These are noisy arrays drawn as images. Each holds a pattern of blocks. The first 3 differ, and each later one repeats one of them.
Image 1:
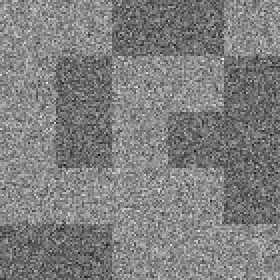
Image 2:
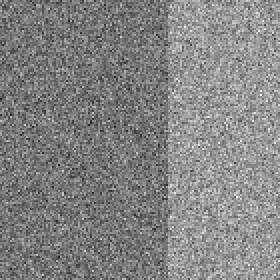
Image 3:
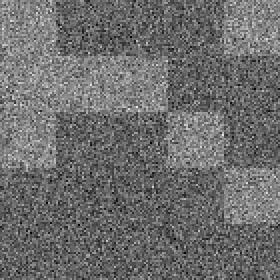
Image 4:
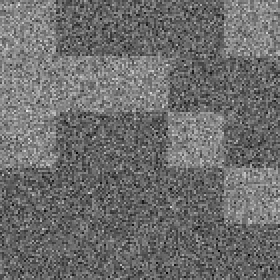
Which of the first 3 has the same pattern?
3
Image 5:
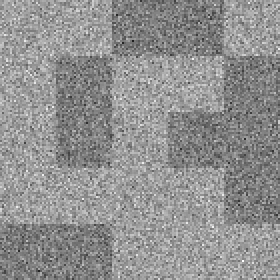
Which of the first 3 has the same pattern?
1
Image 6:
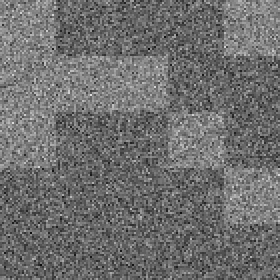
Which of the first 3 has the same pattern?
3
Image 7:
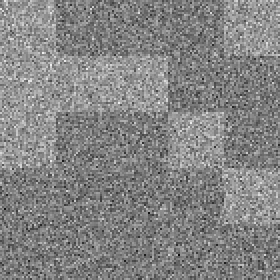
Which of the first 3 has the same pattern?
3
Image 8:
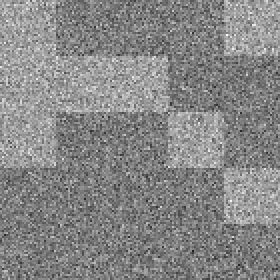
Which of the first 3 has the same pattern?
3
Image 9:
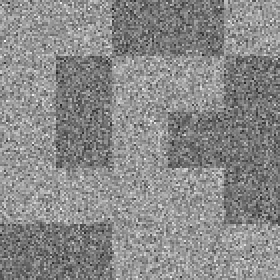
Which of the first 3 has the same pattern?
1
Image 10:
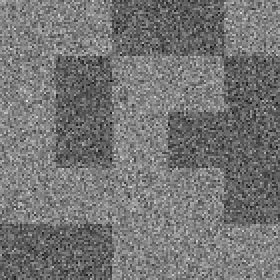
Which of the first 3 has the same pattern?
1
